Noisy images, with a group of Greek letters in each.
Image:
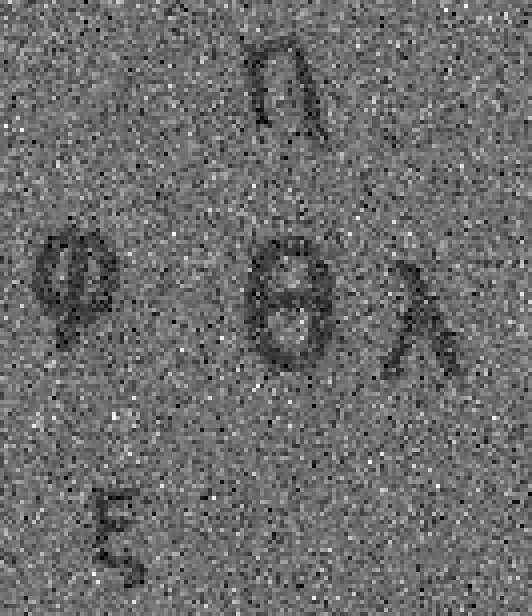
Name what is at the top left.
nothing
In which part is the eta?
top middle
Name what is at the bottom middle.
nothing
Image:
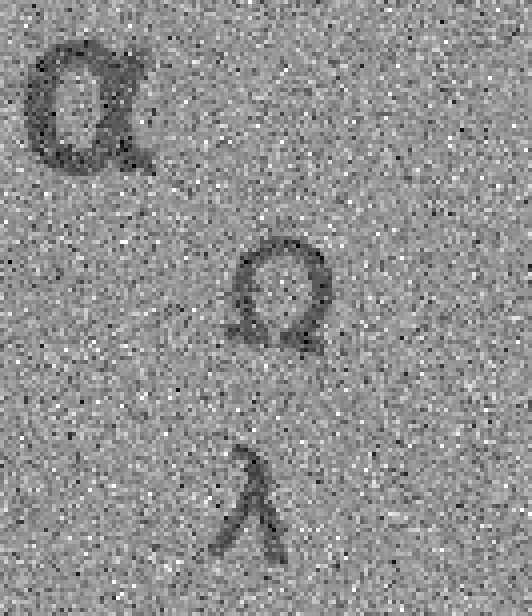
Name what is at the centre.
omega
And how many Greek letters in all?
3
